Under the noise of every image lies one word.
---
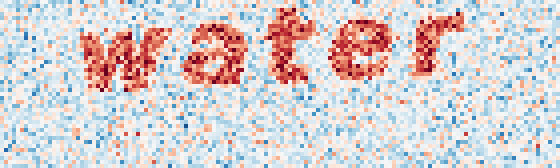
water
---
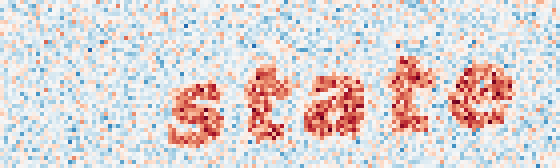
state
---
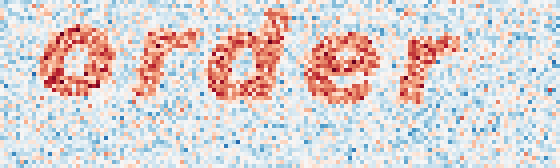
order
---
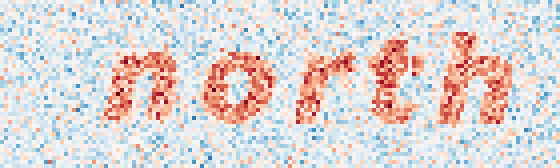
north
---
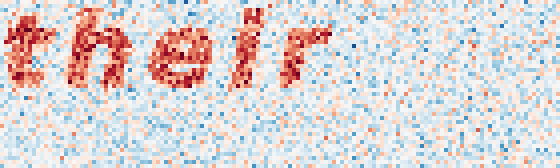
their
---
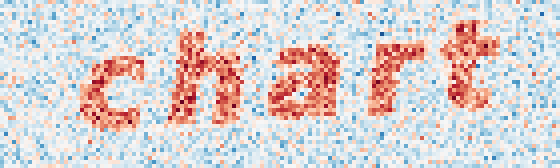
chart
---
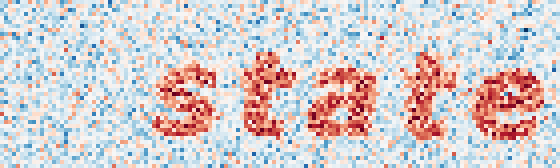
state
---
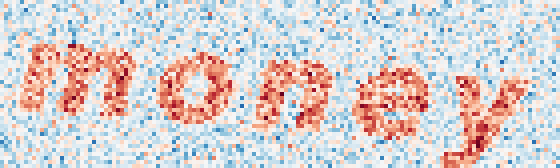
money
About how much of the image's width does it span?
nearly all
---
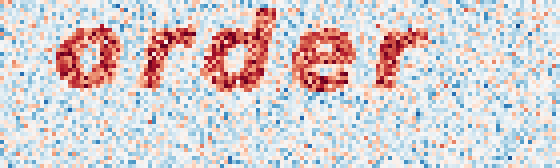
order
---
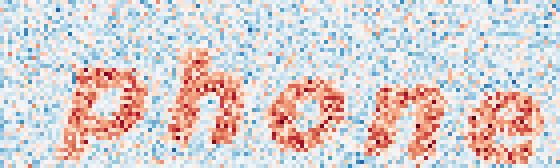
phone
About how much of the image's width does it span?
nearly all
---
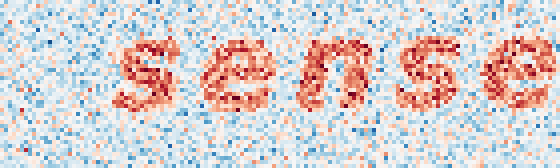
sense
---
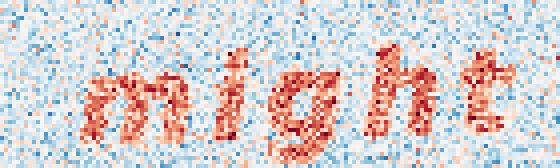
might
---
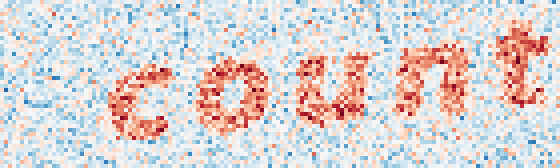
count
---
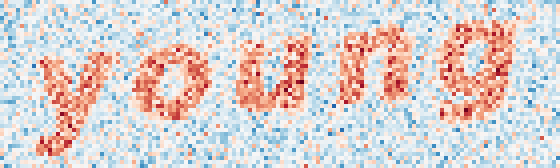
young
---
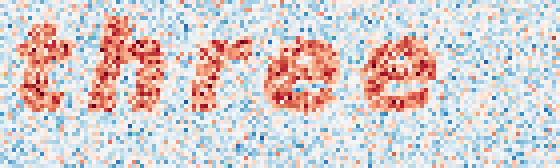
three
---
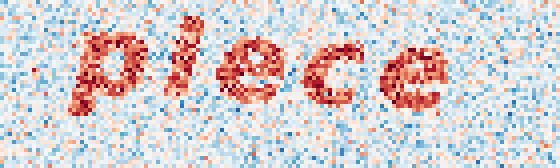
piece
